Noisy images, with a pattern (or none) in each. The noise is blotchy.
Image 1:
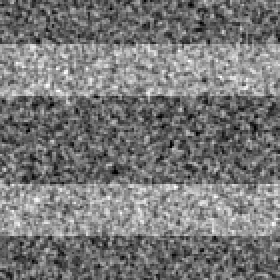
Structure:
horizontal stripes
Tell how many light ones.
2
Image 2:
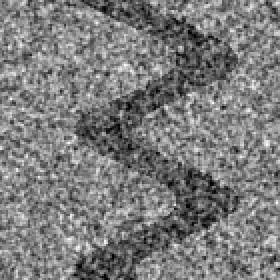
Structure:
a wavy band
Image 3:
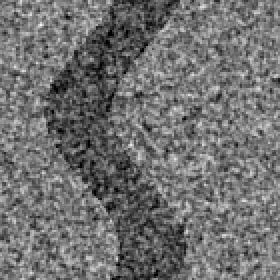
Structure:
a wavy band
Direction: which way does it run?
top to bottom
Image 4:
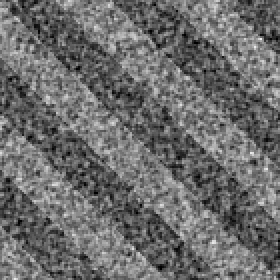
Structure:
diagonal stripes
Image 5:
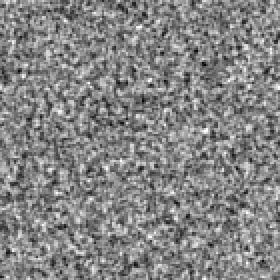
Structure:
only noise
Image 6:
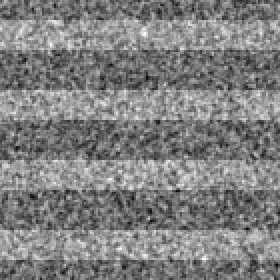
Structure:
horizontal stripes
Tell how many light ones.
4
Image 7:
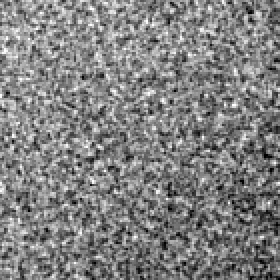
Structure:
a smooth slope
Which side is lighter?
top left
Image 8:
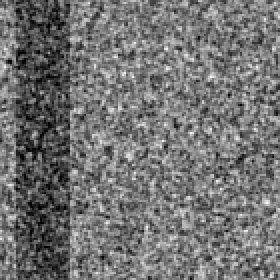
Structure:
one vertical stripe
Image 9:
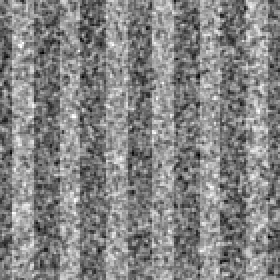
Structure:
vertical stripes
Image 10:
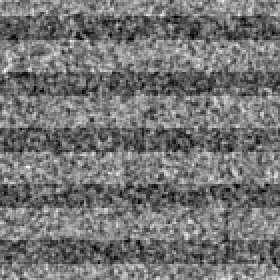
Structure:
horizontal stripes
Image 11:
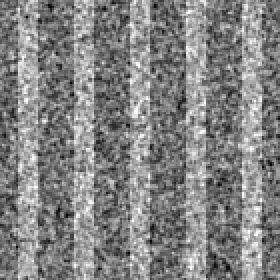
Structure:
vertical stripes
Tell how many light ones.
5
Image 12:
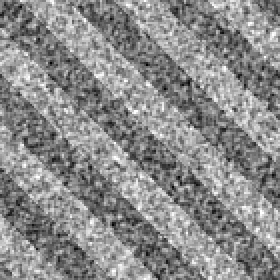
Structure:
diagonal stripes
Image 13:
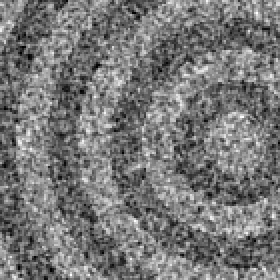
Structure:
rings round one point
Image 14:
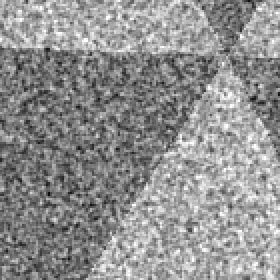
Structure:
spokes from one point
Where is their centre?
top right
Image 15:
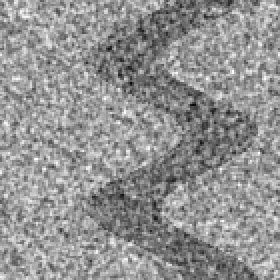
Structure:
a wavy band
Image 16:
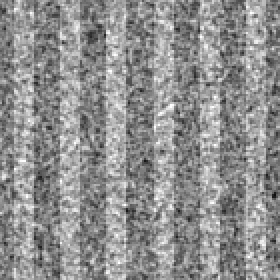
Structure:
vertical stripes
